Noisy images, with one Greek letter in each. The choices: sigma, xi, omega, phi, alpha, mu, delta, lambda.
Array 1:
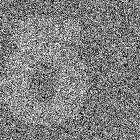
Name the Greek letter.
delta
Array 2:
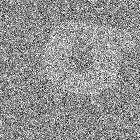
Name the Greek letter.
sigma
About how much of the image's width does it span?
two thirds
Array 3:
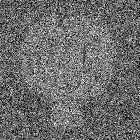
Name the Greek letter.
phi
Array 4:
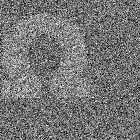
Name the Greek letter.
omega
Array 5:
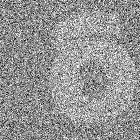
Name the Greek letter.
delta
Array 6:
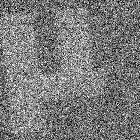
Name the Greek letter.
mu
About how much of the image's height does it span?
nearly all
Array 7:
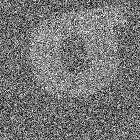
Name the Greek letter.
sigma
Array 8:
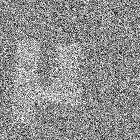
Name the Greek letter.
mu
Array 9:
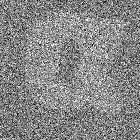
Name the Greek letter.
alpha
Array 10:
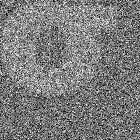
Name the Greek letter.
sigma
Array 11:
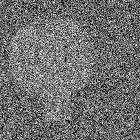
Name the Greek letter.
phi
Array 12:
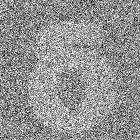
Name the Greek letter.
delta
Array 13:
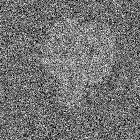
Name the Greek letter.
phi
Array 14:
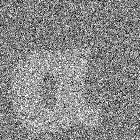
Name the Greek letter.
alpha
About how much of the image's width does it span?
two thirds
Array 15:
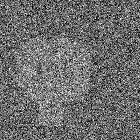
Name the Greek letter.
phi
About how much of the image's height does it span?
two thirds
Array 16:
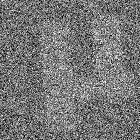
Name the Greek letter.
mu
